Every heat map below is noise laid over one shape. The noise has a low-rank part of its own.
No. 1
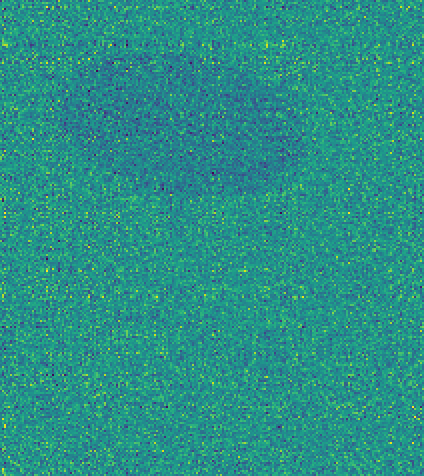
ellipse
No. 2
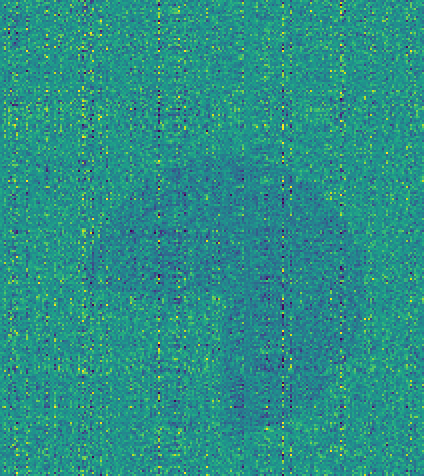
disc with a wedge cut out
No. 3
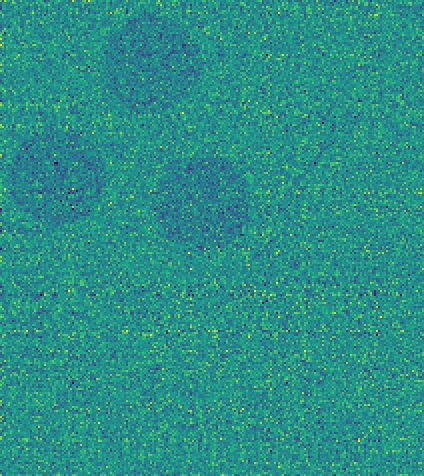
three dots
